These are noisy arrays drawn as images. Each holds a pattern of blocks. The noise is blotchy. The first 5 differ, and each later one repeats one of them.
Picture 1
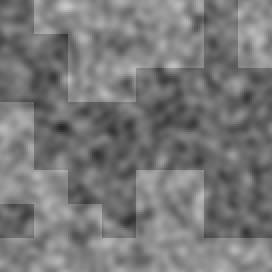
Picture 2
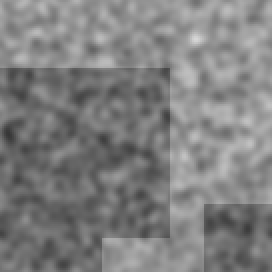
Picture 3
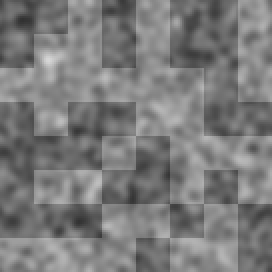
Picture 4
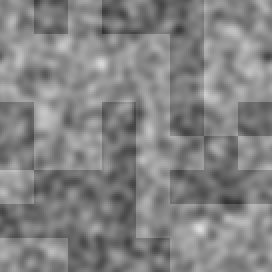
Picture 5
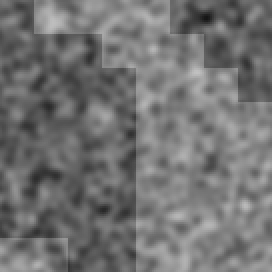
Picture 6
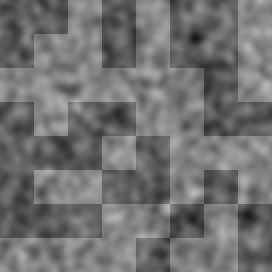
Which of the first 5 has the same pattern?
3
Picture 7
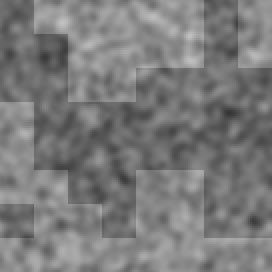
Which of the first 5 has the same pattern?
1
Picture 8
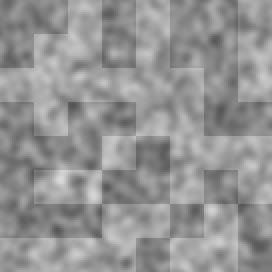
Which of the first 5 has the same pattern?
3
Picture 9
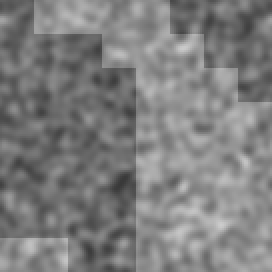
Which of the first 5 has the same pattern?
5
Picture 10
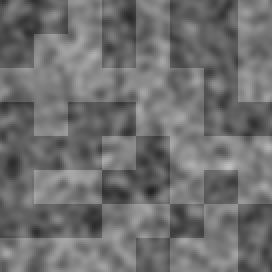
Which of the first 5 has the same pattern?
3
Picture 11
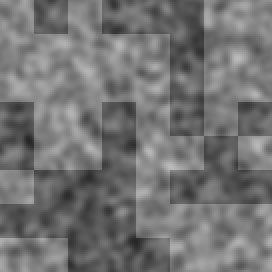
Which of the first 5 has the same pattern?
4
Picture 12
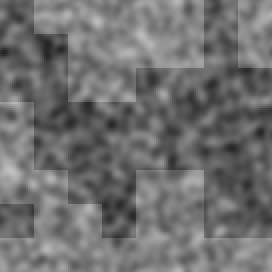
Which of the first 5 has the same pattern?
1
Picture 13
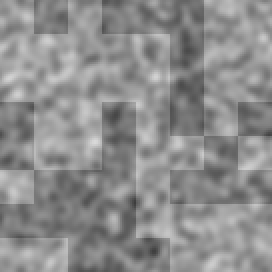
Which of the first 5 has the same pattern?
4
